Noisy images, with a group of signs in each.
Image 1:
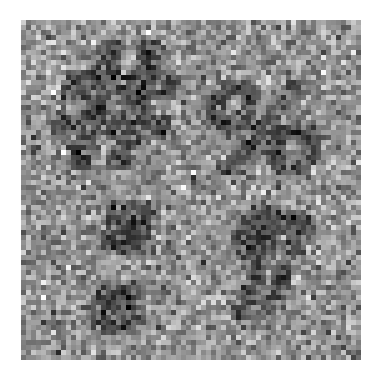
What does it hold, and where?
top left: dark hash sign; top right: dark percent sign; bottom left: dark colon; bottom right: dark pilcrow
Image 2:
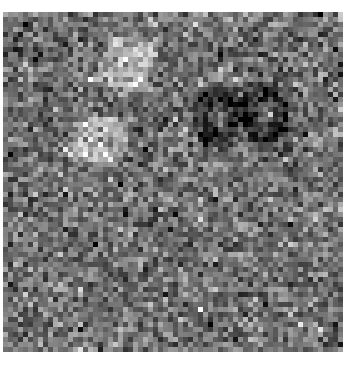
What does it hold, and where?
top left: light colon; top right: dark infinity sign
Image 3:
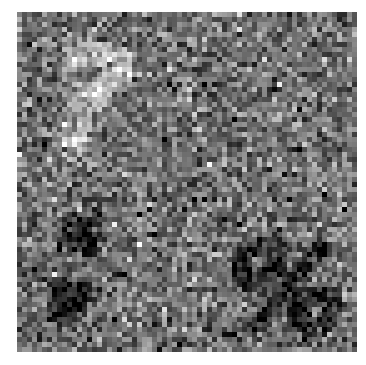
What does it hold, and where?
top left: light question mark; bottom left: dark colon; bottom right: dark percent sign
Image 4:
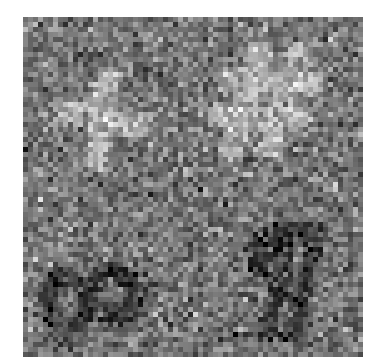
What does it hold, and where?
top left: light plus sign; top right: light hash sign; bottom left: dark infinity sign; bottom right: dark pilcrow
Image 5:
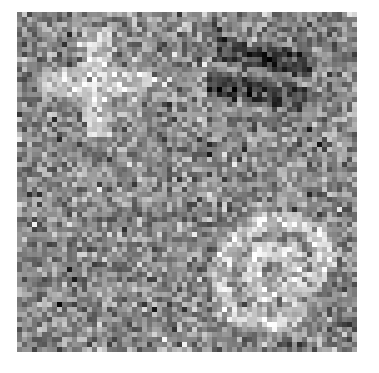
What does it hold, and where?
top left: light plus sign; top right: dark equals sign; bottom right: light at sign
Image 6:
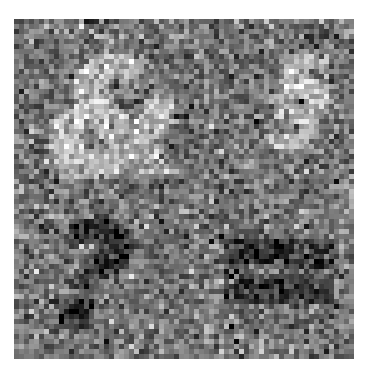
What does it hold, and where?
top left: light ampersand; top right: light section sign; bottom left: dark question mark; bottom right: dark equals sign
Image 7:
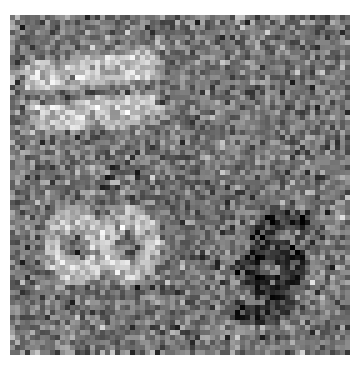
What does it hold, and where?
top left: light equals sign; bottom left: light infinity sign; bottom right: dark section sign
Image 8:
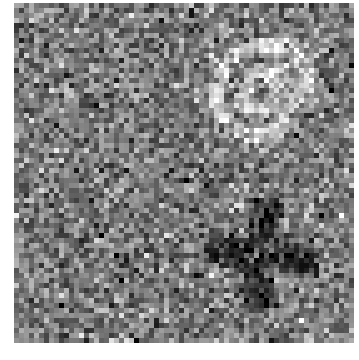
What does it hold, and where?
top right: light at sign; bottom right: dark plus sign
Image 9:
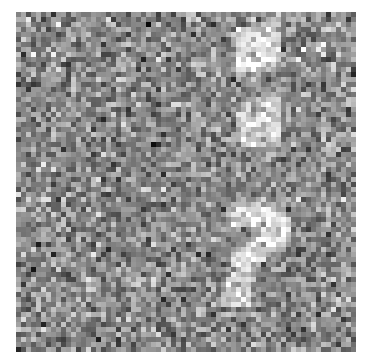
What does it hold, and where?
top right: light colon; bottom right: light question mark
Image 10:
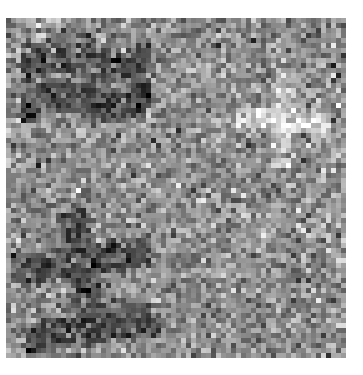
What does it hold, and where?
top left: dark approximately sign; top right: light plus sign; bottom left: dark plus-minus sign
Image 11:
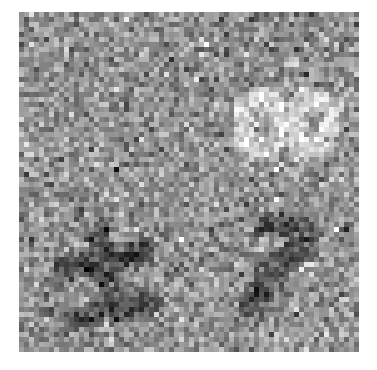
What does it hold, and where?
top right: light infinity sign; bottom left: dark plus-minus sign; bottom right: dark question mark
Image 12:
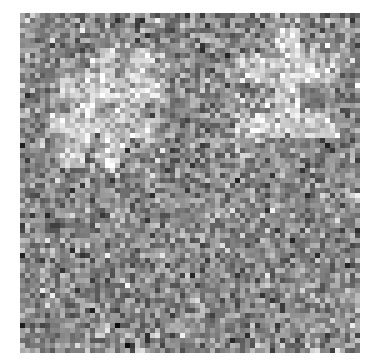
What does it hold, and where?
top left: light hash sign; top right: light plus-minus sign
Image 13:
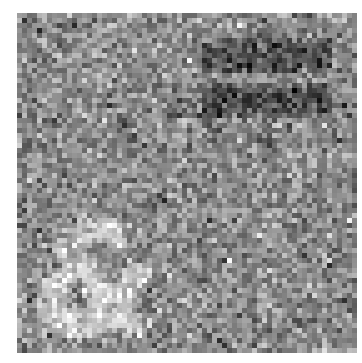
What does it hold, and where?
top right: dark equals sign; bottom left: light ampersand
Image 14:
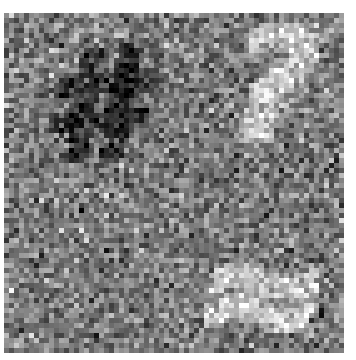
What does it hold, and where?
top left: dark hash sign; top right: light question mark; bottom right: light approximately sign
